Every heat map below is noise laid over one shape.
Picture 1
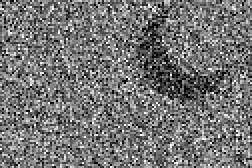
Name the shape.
crescent
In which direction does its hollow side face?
up and right
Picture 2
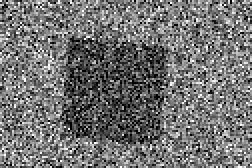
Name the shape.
square
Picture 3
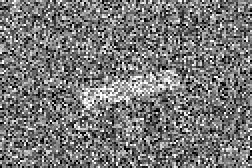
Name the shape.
bar
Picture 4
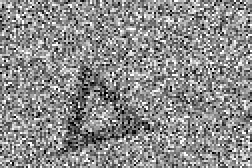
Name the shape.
triangle frame
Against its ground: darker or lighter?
darker
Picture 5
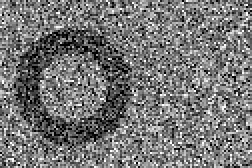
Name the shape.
ring
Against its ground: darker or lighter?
darker
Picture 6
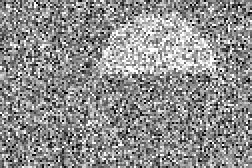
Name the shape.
half disc
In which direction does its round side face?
up
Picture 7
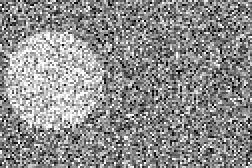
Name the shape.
disc
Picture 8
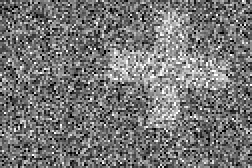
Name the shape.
cross
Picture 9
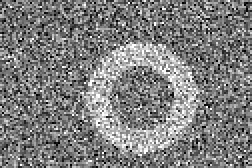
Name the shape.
ring
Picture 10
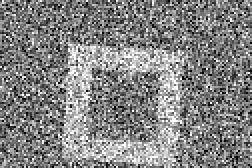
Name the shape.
square frame
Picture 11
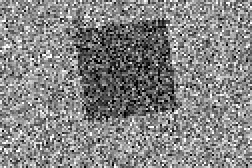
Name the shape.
square
